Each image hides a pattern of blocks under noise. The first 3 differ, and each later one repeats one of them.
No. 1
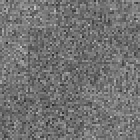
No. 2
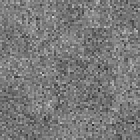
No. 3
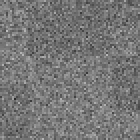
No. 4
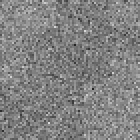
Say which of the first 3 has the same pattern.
1
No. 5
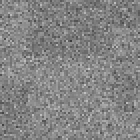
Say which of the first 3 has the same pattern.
3
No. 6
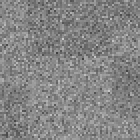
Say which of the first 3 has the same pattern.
3
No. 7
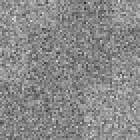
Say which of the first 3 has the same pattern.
1
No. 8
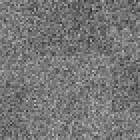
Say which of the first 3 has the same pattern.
3
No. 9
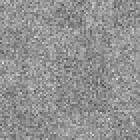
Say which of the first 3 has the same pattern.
2
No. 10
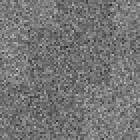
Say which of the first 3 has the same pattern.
1
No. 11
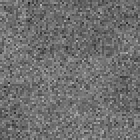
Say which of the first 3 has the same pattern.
3
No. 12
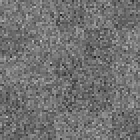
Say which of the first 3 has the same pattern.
2
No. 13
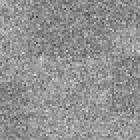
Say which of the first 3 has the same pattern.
3
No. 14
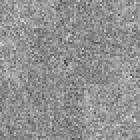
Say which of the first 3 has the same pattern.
1
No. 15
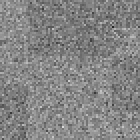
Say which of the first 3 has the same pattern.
3
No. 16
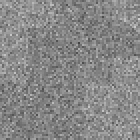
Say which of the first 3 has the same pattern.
1
